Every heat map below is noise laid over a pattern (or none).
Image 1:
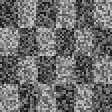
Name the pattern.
a checkerboard
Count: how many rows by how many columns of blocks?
4 by 6
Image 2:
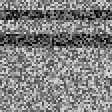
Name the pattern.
bands of rows
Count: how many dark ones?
2
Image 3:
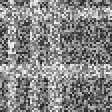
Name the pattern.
bands of rows crossing bands of columns
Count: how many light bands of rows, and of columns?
2 and 3
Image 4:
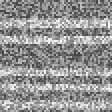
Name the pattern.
bands of rows
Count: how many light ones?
5
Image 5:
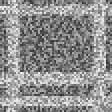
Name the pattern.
bands of rows crossing bands of columns
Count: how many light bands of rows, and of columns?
3 and 2
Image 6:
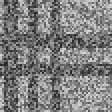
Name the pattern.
bands of rows crossing bands of columns
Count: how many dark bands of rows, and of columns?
2 and 3
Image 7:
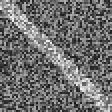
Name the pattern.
a diagonal band
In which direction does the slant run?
top left to bottom right
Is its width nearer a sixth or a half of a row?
a sixth
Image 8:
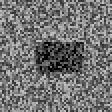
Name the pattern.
one block
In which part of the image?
centre
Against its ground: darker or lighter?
darker
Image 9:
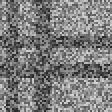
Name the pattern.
bands of rows crossing bands of columns
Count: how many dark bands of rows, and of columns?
2 and 2
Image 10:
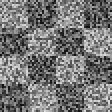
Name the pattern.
a checkerboard
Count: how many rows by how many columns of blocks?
4 by 4
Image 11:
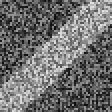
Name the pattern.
a diagonal band
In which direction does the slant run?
bottom left to top right
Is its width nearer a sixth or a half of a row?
a half
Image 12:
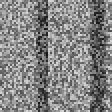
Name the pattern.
bands of columns
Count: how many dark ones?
2
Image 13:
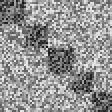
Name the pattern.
blocks along the diagonal
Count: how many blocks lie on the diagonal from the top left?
5
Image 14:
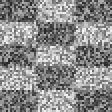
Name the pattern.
a checkerboard
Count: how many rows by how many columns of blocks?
5 by 3
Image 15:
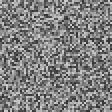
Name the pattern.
only noise
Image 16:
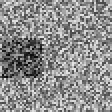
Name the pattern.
one block
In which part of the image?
middle left
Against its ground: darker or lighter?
darker
